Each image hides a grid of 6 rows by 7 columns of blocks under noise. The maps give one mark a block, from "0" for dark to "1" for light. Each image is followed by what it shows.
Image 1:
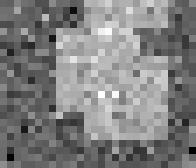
0 0 0 1 1 1 0
0 0 1 1 1 0 0
0 0 1 1 1 1 0
0 0 1 1 1 1 0
0 0 0 1 1 1 0
0 0 0 0 0 0 0
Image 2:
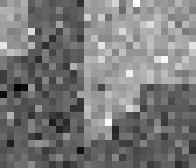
1 0 0 1 1 1 1
1 0 0 1 1 1 1
0 0 0 1 1 1 1
0 0 0 1 1 0 0
0 0 0 1 0 0 0
0 0 0 0 0 0 0
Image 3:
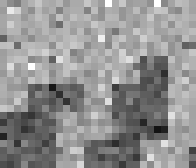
1 1 1 1 1 1 1
1 1 1 1 1 1 1
1 1 1 1 1 0 1
1 0 0 1 0 0 1
0 0 1 1 0 0 1
0 0 1 0 0 1 1
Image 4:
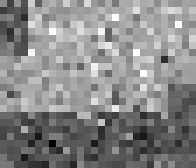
0 1 1 1 1 1 1
0 1 1 1 1 1 1
1 1 1 1 1 1 1
1 1 1 1 1 1 0
0 0 0 0 0 0 0
0 0 0 0 0 0 0
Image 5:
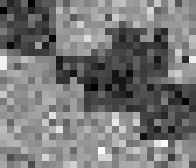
0 0 1 1 1 1 1
0 0 1 1 0 0 1
1 1 0 0 0 0 1
1 1 1 0 0 0 0
1 1 1 1 1 0 0
1 1 1 1 1 1 1
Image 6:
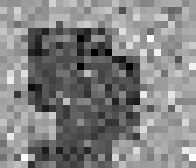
1 1 1 1 1 1 1
1 0 0 0 1 1 1
1 0 0 0 0 1 1
1 0 0 0 0 1 1
1 1 0 0 0 1 1
1 0 0 0 1 1 1
